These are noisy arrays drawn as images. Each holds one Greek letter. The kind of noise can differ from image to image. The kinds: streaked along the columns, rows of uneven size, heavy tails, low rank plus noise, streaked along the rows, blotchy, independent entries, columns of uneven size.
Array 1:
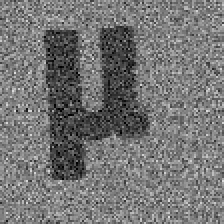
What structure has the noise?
low rank plus noise
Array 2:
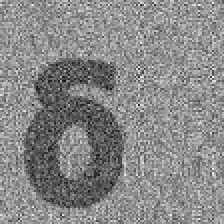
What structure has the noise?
low rank plus noise
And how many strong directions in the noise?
one
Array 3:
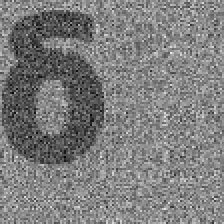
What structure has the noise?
low rank plus noise
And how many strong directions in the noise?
three or four
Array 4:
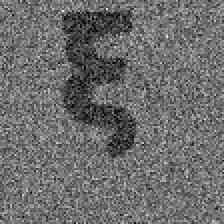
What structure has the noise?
independent entries
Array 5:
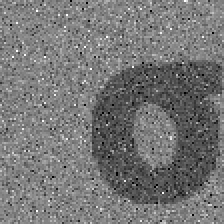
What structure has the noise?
heavy tails
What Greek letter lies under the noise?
sigma
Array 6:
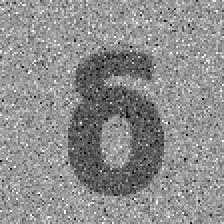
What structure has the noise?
heavy tails
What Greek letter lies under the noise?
delta
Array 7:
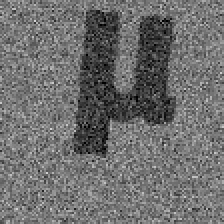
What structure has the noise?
low rank plus noise
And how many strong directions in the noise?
five to eight
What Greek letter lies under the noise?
mu
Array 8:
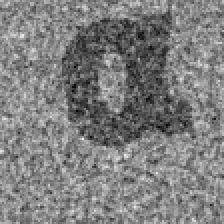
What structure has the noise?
blotchy
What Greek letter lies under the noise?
alpha
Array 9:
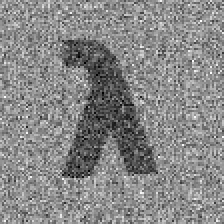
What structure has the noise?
low rank plus noise
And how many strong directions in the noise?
two
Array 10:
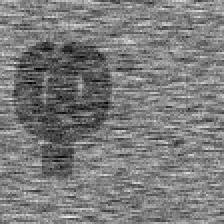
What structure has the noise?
streaked along the rows
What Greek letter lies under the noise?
phi
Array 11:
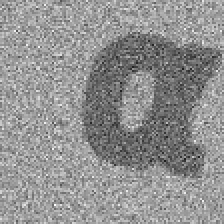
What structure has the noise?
low rank plus noise
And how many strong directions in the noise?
five to eight
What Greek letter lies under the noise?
alpha
